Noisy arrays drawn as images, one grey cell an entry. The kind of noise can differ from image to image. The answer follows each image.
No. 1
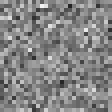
independent entries
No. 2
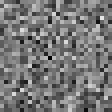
low rank plus noise
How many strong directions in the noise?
five to eight
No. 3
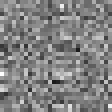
low rank plus noise
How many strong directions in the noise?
one
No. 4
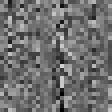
columns of uneven size
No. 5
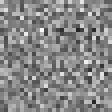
low rank plus noise
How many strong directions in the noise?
three or four
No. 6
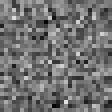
low rank plus noise
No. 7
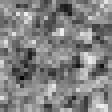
blotchy
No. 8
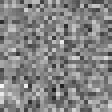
low rank plus noise
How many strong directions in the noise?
five to eight
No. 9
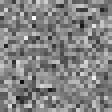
independent entries
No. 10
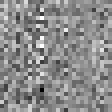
columns of uneven size
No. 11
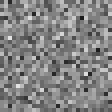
independent entries
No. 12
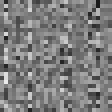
columns of uneven size
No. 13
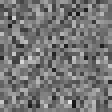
low rank plus noise
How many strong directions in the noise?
two
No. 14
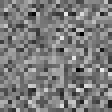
low rank plus noise
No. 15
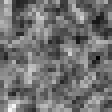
blotchy
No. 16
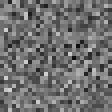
independent entries
